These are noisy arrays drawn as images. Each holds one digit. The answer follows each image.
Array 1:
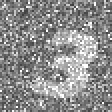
3
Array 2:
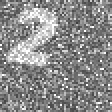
2
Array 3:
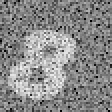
8
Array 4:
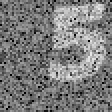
5
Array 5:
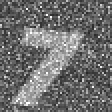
7
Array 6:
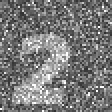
2
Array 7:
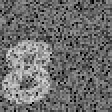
8
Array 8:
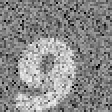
9
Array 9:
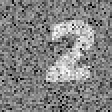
2
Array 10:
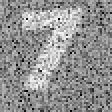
7
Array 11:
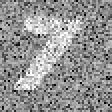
7
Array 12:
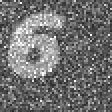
6
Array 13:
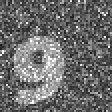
9
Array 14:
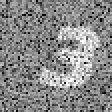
3
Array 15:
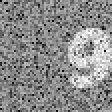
9
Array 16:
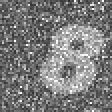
8
